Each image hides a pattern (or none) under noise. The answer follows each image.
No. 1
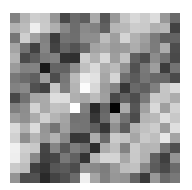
diagonal stripes
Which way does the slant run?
bottom left to top right
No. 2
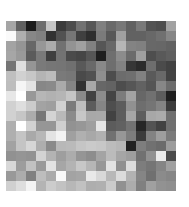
a sharp edge
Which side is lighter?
bottom left
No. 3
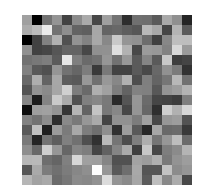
only noise
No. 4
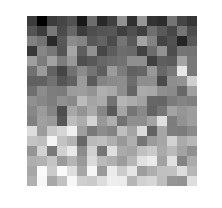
a smooth slope
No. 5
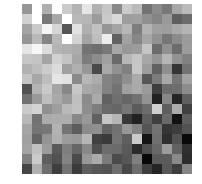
a smooth slope
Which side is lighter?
top left
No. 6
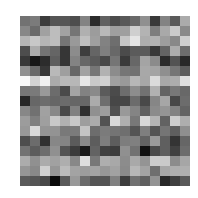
horizontal stripes
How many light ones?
4
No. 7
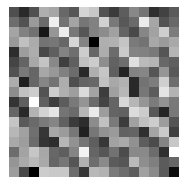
diagonal stripes
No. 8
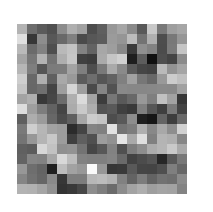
rings round one point
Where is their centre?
top right
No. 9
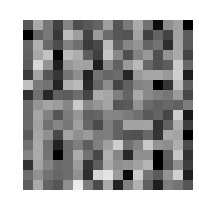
vertical stripes
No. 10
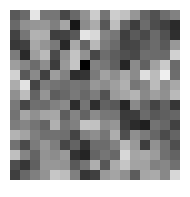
spokes from one point
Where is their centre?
middle left
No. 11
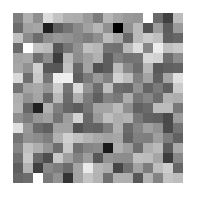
only noise
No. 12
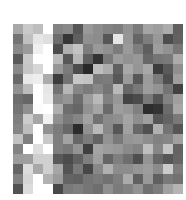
one vertical stripe
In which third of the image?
left
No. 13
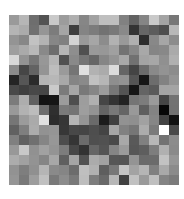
a wavy band
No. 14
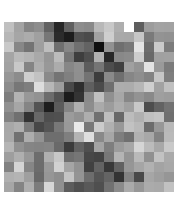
a wavy band
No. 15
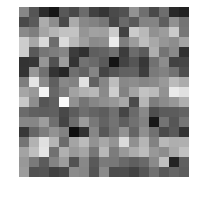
horizontal stripes
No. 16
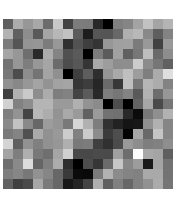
a wavy band
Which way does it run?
top to bottom
